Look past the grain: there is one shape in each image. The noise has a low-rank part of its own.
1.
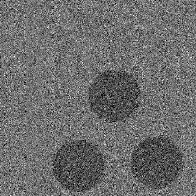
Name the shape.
three dots
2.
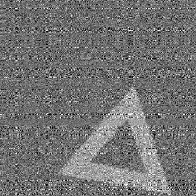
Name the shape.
triangle frame
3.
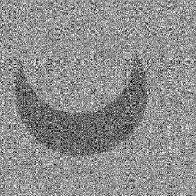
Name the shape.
crescent
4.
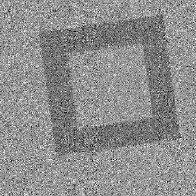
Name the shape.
square frame
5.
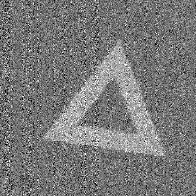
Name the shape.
triangle frame
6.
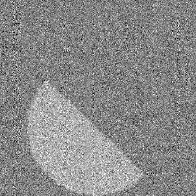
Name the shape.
half disc
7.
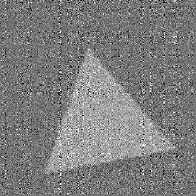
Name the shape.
triangle
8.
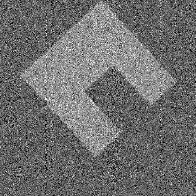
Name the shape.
square with a notch
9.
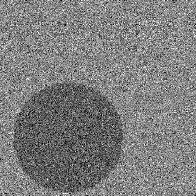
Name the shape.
disc
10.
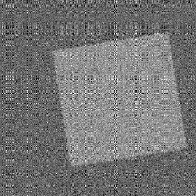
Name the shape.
square
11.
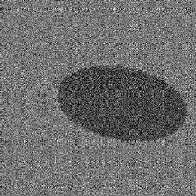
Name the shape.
ellipse
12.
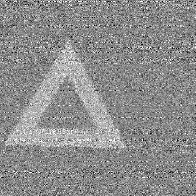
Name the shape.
triangle frame
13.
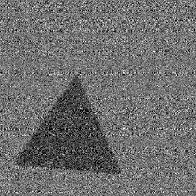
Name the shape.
triangle
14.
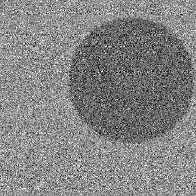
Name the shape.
disc
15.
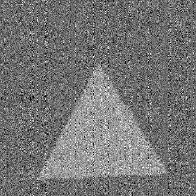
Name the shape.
triangle
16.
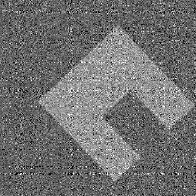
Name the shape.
square with a notch
